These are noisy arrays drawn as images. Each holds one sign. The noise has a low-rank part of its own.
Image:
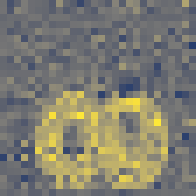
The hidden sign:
infinity sign
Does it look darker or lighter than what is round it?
lighter
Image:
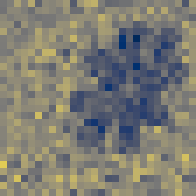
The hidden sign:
hash sign
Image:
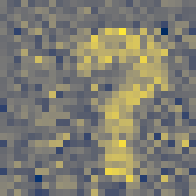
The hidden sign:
question mark
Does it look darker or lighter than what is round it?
lighter
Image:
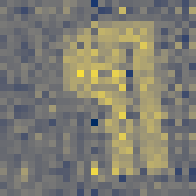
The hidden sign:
pilcrow
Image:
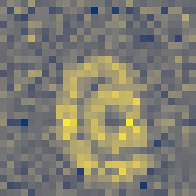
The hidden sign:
at sign
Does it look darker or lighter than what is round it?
lighter
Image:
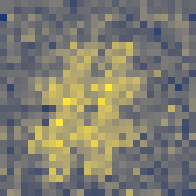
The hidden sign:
hash sign
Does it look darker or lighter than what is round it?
lighter
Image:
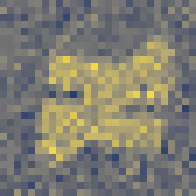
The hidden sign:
not-equal sign
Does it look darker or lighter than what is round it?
lighter
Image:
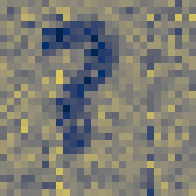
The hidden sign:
question mark
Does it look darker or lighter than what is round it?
darker
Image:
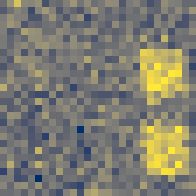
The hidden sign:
colon
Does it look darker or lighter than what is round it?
lighter
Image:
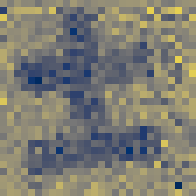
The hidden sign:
plus-minus sign
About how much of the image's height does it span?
nearly all
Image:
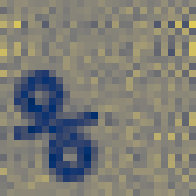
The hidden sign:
percent sign
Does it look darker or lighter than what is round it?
darker
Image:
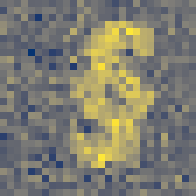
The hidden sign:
section sign
